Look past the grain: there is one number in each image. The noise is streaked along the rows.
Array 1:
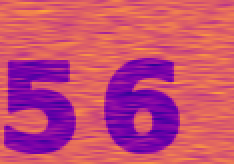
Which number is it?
56
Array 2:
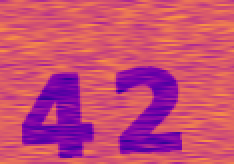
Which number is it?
42
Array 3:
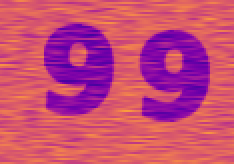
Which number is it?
99
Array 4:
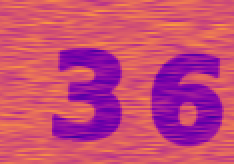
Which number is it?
36
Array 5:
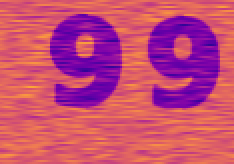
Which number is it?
99
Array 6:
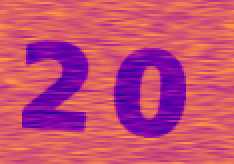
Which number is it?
20
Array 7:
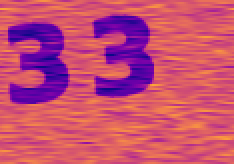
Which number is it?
33
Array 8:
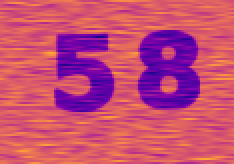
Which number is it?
58
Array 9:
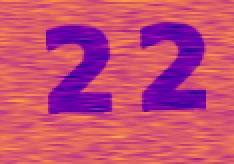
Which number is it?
22
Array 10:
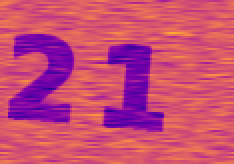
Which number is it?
21
